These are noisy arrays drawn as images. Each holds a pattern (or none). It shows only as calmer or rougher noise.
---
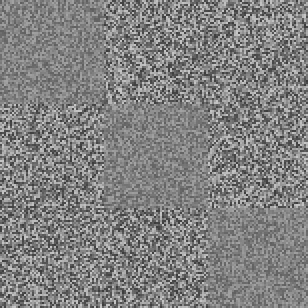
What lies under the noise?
blocks along the diagonal
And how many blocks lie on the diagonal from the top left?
3
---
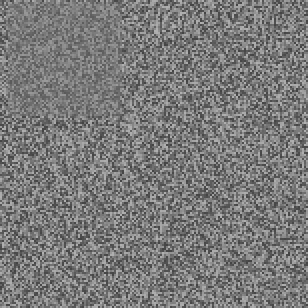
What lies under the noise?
one block
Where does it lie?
top left
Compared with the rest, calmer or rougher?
calmer
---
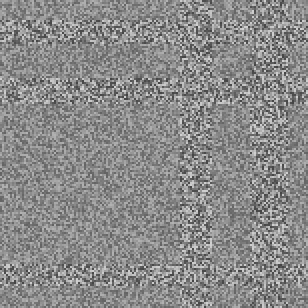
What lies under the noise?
bands of rows crossing bands of columns
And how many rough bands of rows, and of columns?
3 and 2
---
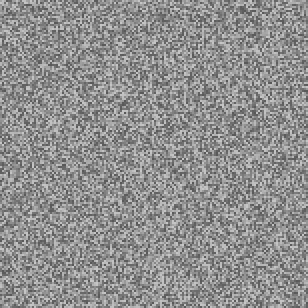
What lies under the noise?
only noise
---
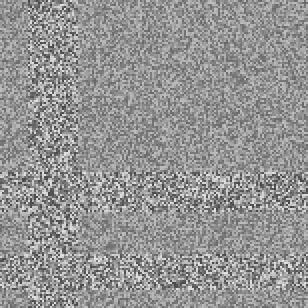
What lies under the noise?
bands of rows crossing bands of columns
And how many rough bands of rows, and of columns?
2 and 1
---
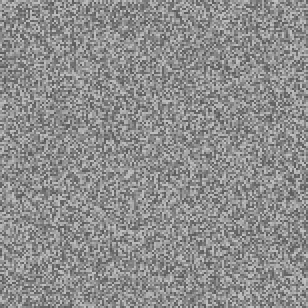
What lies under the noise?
only noise
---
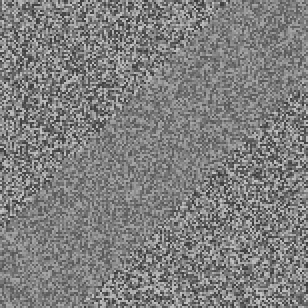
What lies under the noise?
a diagonal band
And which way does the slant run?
bottom left to top right
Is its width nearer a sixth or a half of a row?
a half
